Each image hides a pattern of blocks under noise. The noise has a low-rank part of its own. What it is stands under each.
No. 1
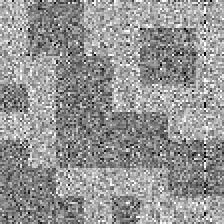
mirrored about the diagonal from the bottom left
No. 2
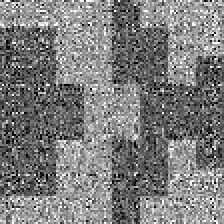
top and bottom mirror each other
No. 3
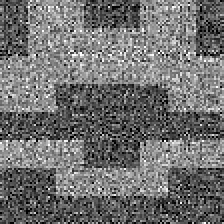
left and right mirror each other
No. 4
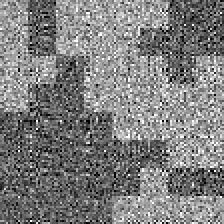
mirrored about the diagonal from the bottom left
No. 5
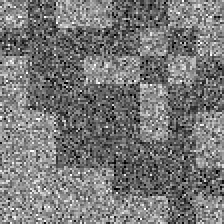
mirrored about the diagonal from the bottom left
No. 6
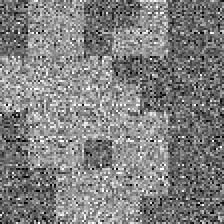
no symmetry
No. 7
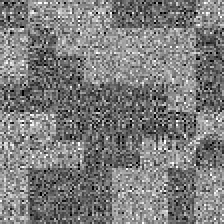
no symmetry
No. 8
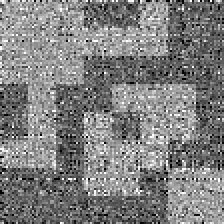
mirrored about the diagonal from the top left
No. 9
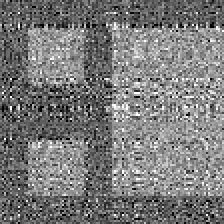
top and bottom mirror each other
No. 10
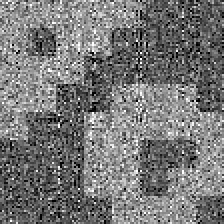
mirrored about the diagonal from the top left
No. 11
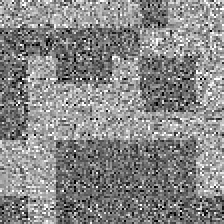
no symmetry
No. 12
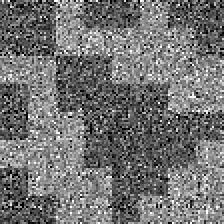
mirrored about the diagonal from the top left
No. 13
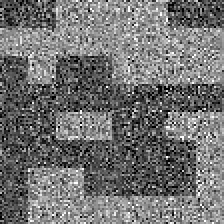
no symmetry
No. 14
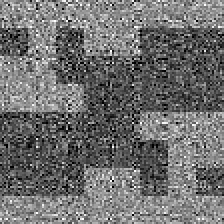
the same after a half turn
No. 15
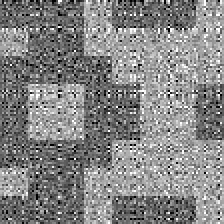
top and bottom mirror each other
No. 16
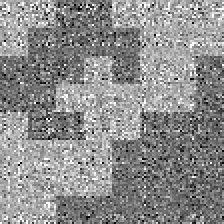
mirrored about the diagonal from the top left
